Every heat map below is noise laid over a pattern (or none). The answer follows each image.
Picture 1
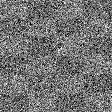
a checkerboard
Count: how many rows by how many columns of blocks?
6 by 4
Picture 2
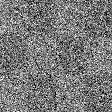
a checkerboard
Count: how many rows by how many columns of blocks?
3 by 4
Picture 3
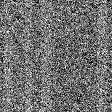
bands of columns
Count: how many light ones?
4
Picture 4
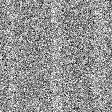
bands of columns
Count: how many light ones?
3
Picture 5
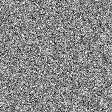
only noise
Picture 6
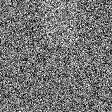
one block
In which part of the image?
top middle
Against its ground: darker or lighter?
lighter
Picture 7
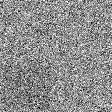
one block
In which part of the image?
bottom left
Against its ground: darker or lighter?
darker
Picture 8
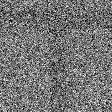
bands of rows crossing bands of columns
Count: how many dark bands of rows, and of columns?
1 and 1
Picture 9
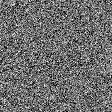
only noise
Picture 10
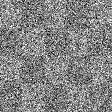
a checkerboard
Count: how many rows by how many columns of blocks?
4 by 5
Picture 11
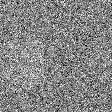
one block
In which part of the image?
middle left
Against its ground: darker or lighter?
lighter
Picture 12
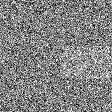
one block
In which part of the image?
middle right
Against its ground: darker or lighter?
lighter
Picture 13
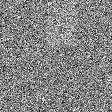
one block
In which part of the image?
top middle
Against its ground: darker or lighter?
lighter
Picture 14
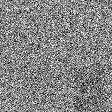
one block
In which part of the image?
bottom right
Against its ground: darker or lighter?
darker
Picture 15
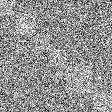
blocks along the diagonal
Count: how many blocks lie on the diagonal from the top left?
6
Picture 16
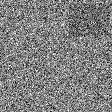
one block
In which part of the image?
top right
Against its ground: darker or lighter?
darker
